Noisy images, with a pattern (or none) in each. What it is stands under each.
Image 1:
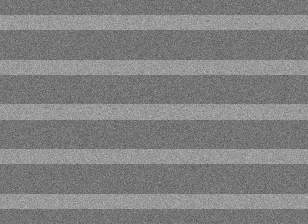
horizontal stripes
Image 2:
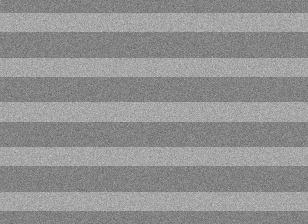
horizontal stripes
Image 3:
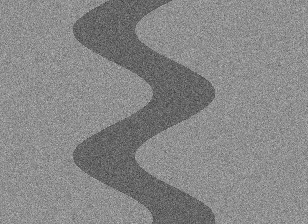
a wavy band
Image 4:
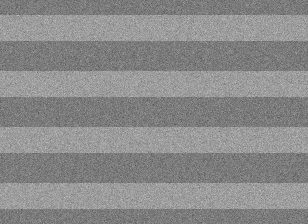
horizontal stripes
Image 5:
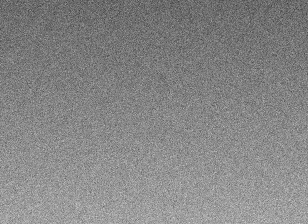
a smooth slope
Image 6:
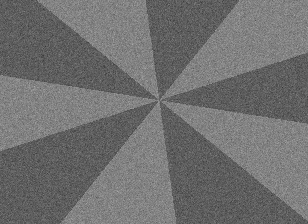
spokes from one point
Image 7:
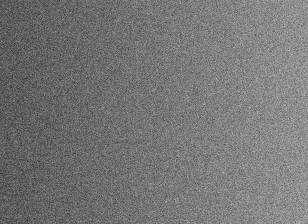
a smooth slope
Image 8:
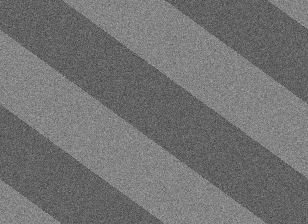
diagonal stripes
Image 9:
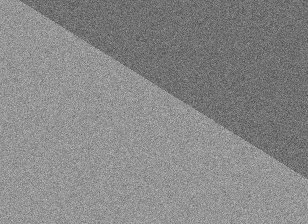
a sharp edge
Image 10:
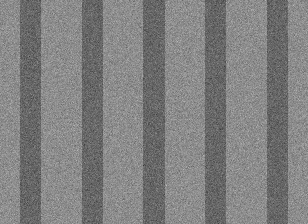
vertical stripes
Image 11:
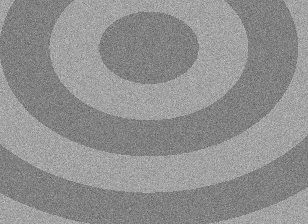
rings round one point
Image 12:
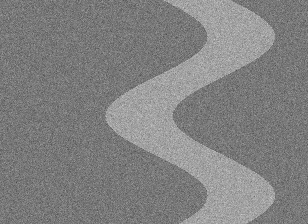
a wavy band
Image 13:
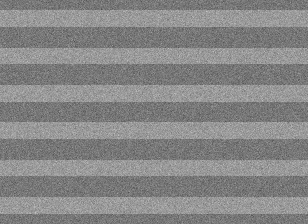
horizontal stripes
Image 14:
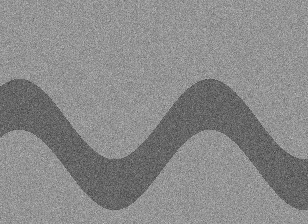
a wavy band
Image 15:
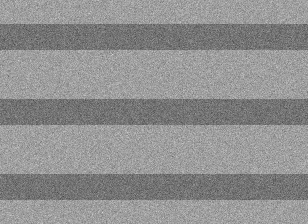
horizontal stripes
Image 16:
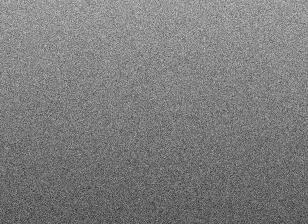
a smooth slope
